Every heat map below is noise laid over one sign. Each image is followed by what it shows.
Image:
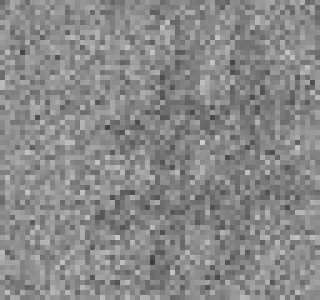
hash sign
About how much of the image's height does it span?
nearly all
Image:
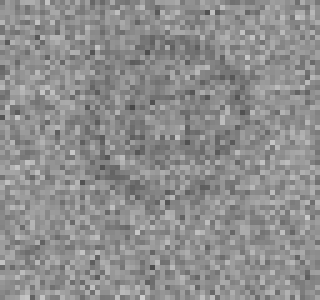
at sign
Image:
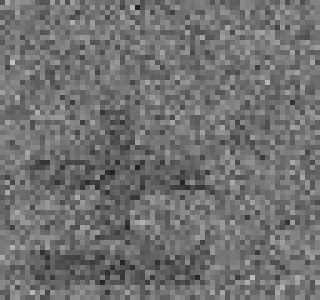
plus-minus sign
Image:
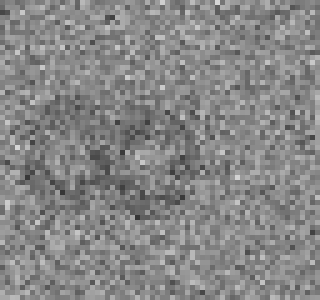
infinity sign
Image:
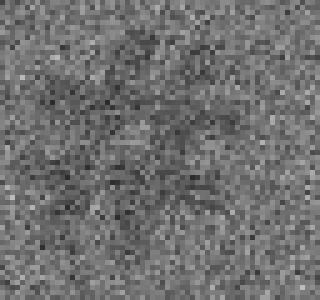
hash sign
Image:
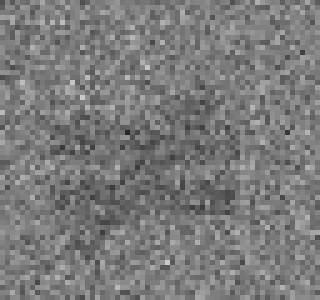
not-equal sign
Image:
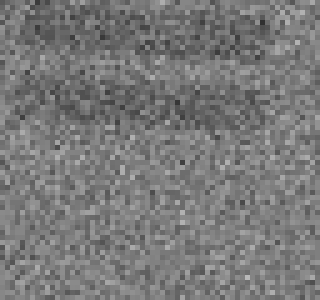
equals sign
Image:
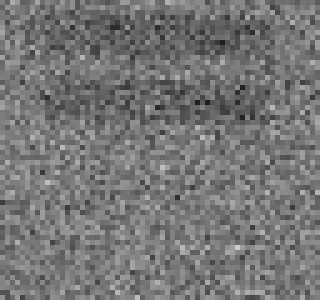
equals sign
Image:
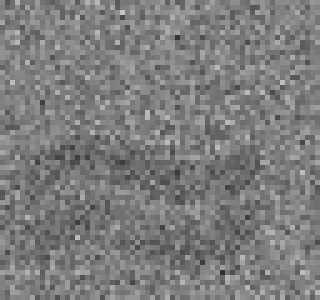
approximately sign
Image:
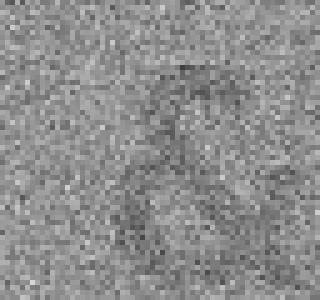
ampersand
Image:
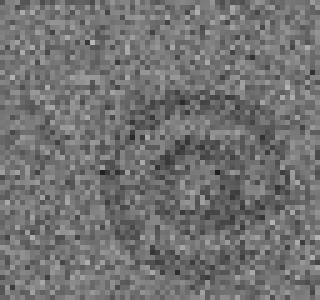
at sign
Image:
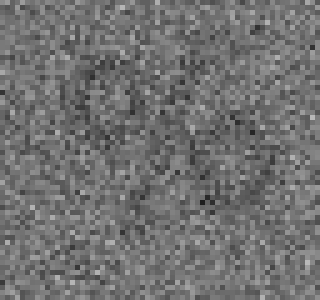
percent sign
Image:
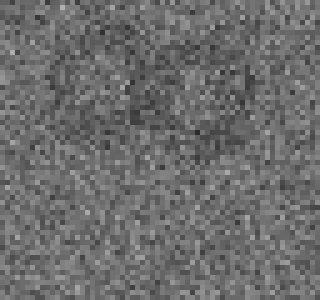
infinity sign
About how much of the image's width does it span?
two thirds
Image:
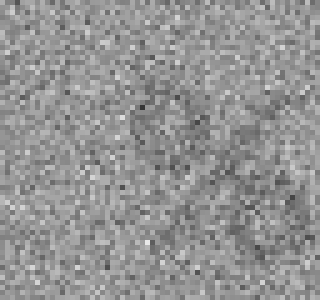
percent sign
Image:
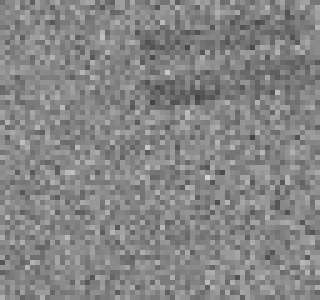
equals sign
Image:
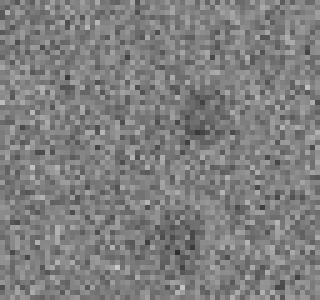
colon
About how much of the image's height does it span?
two thirds
